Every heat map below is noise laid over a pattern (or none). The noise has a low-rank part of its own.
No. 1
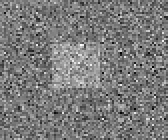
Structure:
one block
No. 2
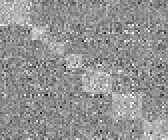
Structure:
blocks along the diagonal
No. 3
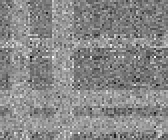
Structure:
bands of rows crossing bands of columns
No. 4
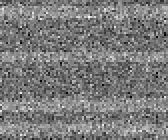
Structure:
bands of rows
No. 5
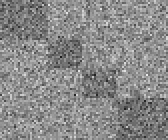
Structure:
blocks along the diagonal
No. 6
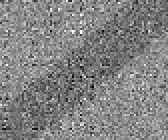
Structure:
a diagonal band
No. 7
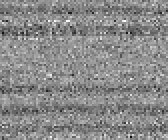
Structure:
bands of rows
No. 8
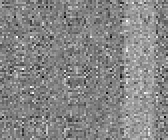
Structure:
one band of columns
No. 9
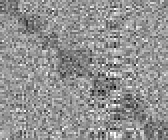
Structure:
blocks along the diagonal
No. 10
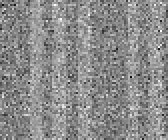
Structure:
bands of columns
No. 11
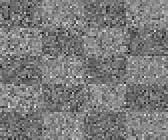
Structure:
a checkerboard
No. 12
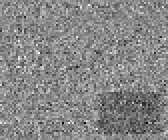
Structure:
one block
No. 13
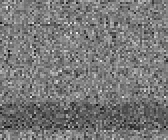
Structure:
one band of rows
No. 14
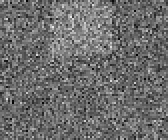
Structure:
one block
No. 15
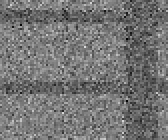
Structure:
bands of rows crossing bands of columns
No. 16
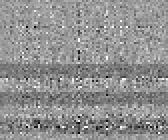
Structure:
bands of rows
